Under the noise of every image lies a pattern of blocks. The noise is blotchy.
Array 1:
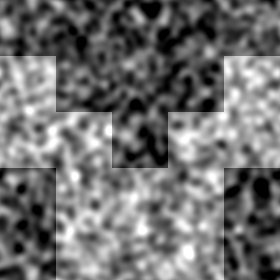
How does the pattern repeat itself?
left and right mirror each other
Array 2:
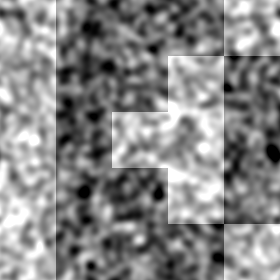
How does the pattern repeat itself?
top and bottom mirror each other
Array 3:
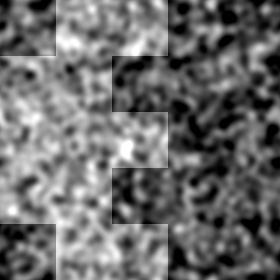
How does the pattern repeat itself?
top and bottom mirror each other
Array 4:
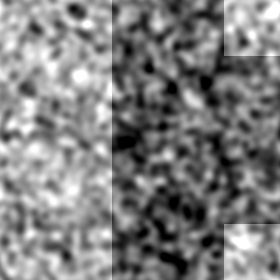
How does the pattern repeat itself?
top and bottom mirror each other
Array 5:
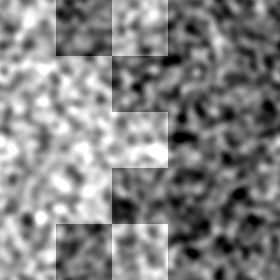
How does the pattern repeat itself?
top and bottom mirror each other
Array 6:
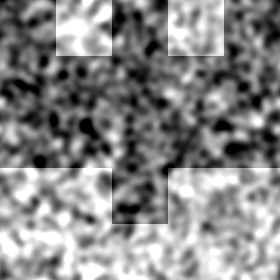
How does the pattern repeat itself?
left and right mirror each other
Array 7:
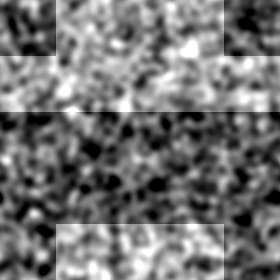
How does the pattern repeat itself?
left and right mirror each other
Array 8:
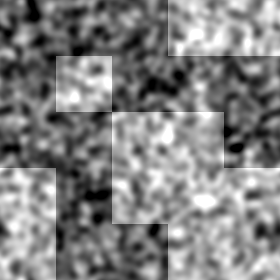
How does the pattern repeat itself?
mirrored about the diagonal from the top left
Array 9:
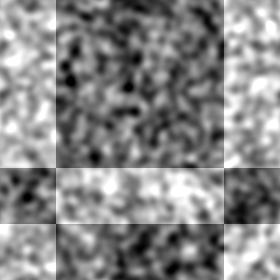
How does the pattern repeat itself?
left and right mirror each other
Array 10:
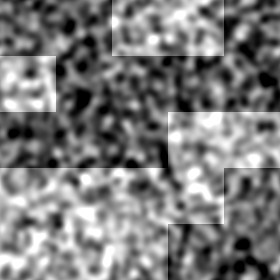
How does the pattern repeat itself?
no symmetry
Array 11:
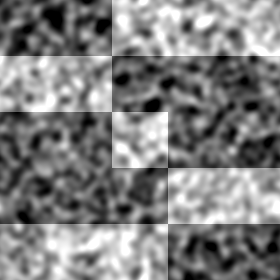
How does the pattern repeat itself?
the same after a half turn
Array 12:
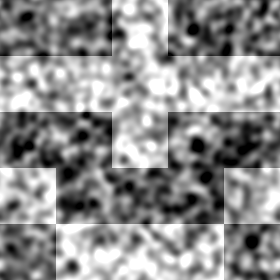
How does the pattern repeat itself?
left and right mirror each other
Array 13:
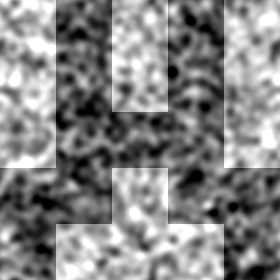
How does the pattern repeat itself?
left and right mirror each other
